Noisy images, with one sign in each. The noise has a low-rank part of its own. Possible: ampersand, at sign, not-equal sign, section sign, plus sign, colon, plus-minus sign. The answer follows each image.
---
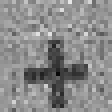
plus sign
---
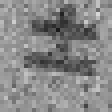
plus-minus sign
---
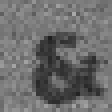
ampersand
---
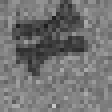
not-equal sign
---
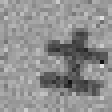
plus-minus sign
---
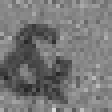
ampersand
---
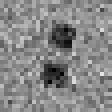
colon
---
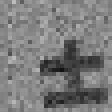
plus-minus sign
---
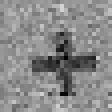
plus sign
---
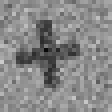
plus sign
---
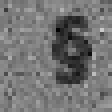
section sign
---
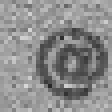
at sign
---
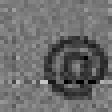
at sign
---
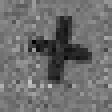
plus sign
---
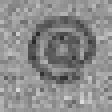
at sign
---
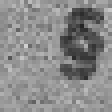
section sign
